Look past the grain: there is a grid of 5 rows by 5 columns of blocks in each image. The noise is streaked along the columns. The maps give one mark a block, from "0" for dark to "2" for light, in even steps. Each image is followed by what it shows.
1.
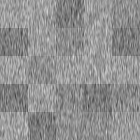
2 2 0 2 1
0 2 1 2 0
2 1 2 2 2
0 2 1 0 1
2 0 1 1 2
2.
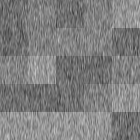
0 1 0 1 2
0 1 1 1 0
1 2 0 0 1
0 0 0 1 2
2 2 2 2 0
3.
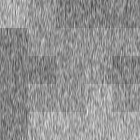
2 1 0 0 0
0 1 1 1 1
0 0 1 1 0
0 1 1 2 1
0 2 2 2 2
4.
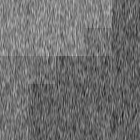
2 2 2 2 0
2 2 2 1 0
1 1 0 0 0
1 0 0 0 0
1 0 0 0 0
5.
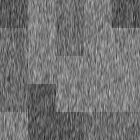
0 2 1 2 0
1 2 1 2 2
1 2 2 2 2
1 0 2 2 2
2 0 0 1 1
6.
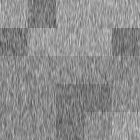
2 0 2 2 2
0 2 2 2 0
1 1 1 1 1
1 1 0 0 1
1 1 0 1 2
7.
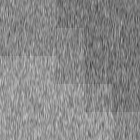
1 1 0 0 0
1 1 1 0 0
2 2 1 0 0
2 2 2 1 0
2 2 2 2 1
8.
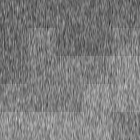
0 0 0 0 0
0 1 0 0 1
0 1 1 1 2
1 1 1 2 2
2 2 2 2 1
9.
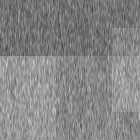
0 0 0 0 0
0 0 0 0 1
2 2 1 1 2
2 2 1 1 2
2 2 1 1 1
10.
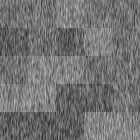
1 1 2 1 1
0 1 0 2 1
1 2 2 1 1
2 2 0 0 1
0 0 0 2 2
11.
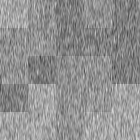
2 1 0 1 0
1 1 0 0 0
1 0 1 1 0
0 2 1 1 2
2 2 1 2 2
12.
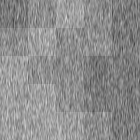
0 1 2 1 0
1 2 1 1 0
2 1 1 0 0
2 2 1 0 0
2 2 2 1 0
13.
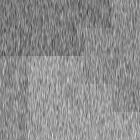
0 0 0 0 1
0 0 0 1 1
1 2 2 1 1
1 2 2 2 1
1 2 2 2 2
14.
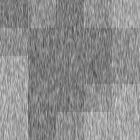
0 1 0 1 2
1 0 0 0 1
2 0 0 0 1
2 0 0 1 2
2 0 1 2 2
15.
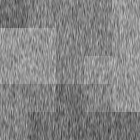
0 1 1 1 2
2 2 1 1 2
2 2 1 2 2
1 1 0 1 2
1 0 0 0 0
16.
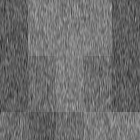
0 2 2 2 0
0 2 2 2 0
0 1 2 1 0
0 1 2 1 0
1 0 1 2 2
